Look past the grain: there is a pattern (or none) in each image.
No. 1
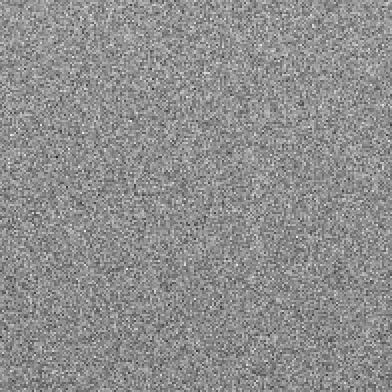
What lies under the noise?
a smooth slope
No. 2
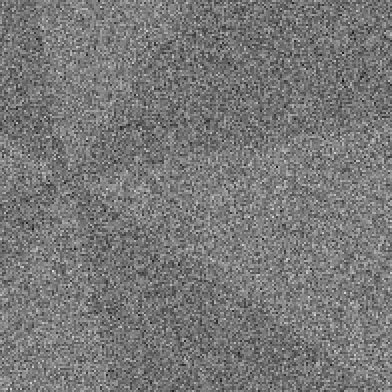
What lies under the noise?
spokes from one point
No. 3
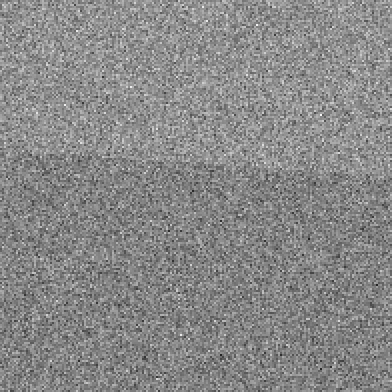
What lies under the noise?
a sharp edge
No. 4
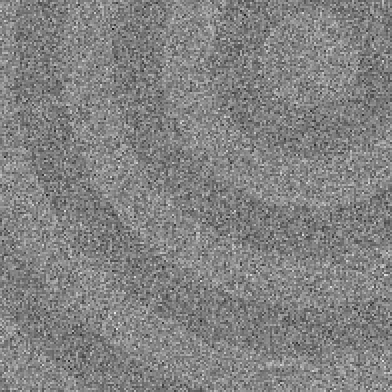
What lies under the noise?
rings round one point
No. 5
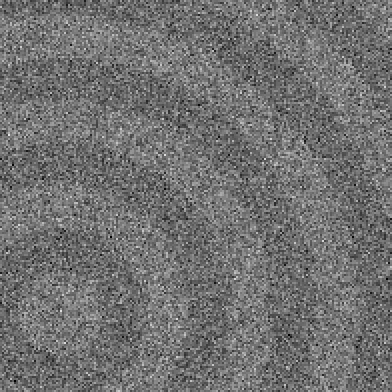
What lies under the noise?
rings round one point
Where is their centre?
bottom left
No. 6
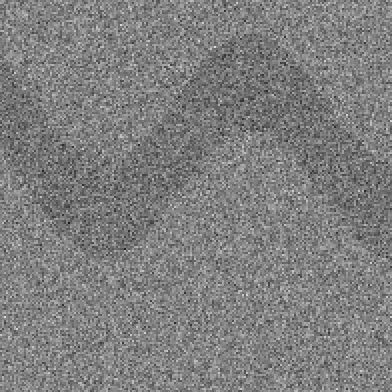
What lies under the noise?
a wavy band
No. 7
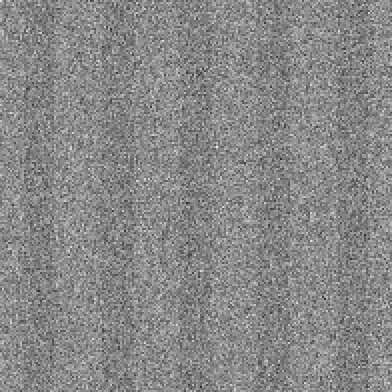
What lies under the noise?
vertical stripes
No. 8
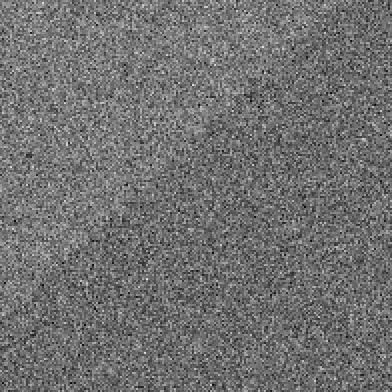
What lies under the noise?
a sharp edge
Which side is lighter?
top left
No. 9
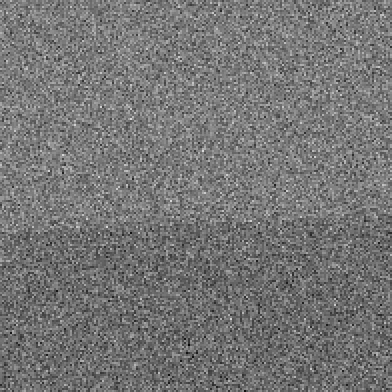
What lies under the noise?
a sharp edge
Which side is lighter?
top
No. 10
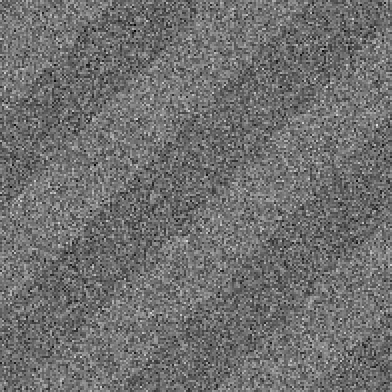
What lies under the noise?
diagonal stripes
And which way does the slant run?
bottom left to top right
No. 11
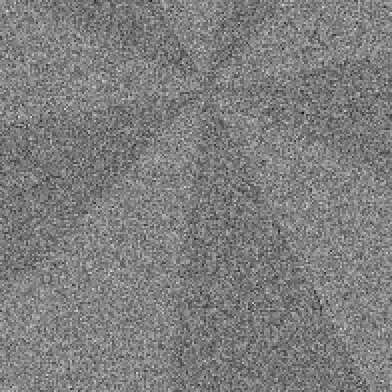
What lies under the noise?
spokes from one point
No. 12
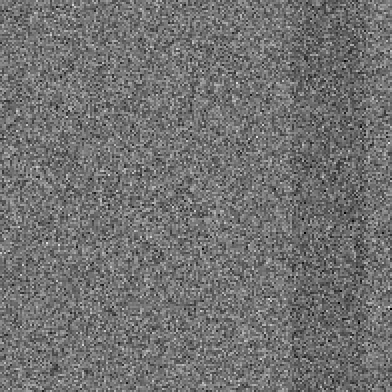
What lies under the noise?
one vertical stripe
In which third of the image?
right
